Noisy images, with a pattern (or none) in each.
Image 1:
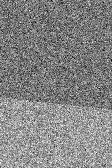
a sharp edge
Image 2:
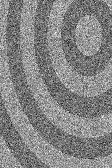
rings round one point
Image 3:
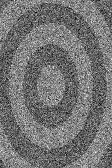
rings round one point
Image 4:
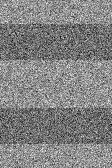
horizontal stripes
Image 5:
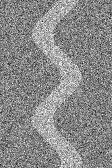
a wavy band
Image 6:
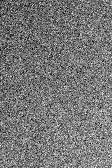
a smooth slope
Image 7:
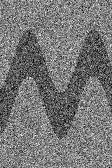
a wavy band
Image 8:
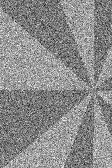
spokes from one point
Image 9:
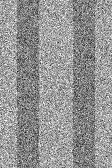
vertical stripes
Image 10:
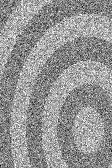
rings round one point
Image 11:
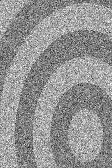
rings round one point
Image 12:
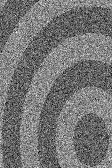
rings round one point
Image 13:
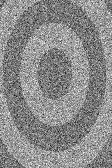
rings round one point
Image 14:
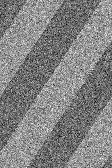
diagonal stripes
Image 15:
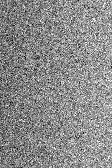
a smooth slope
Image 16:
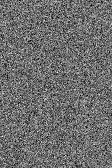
only noise
